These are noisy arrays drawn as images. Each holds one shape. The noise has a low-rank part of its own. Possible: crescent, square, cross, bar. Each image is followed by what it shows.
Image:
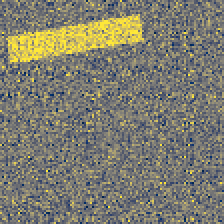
bar
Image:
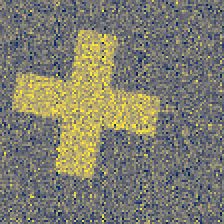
cross
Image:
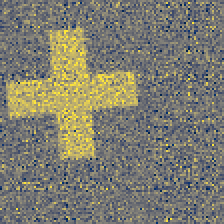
cross
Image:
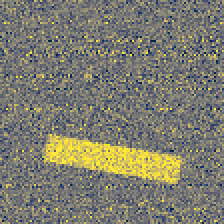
bar
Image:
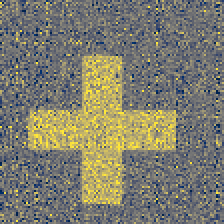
cross
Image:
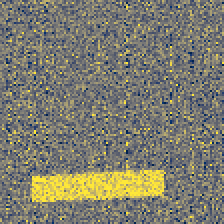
bar
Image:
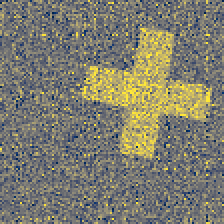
cross
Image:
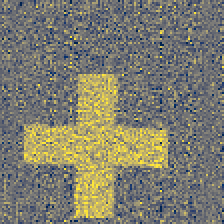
cross
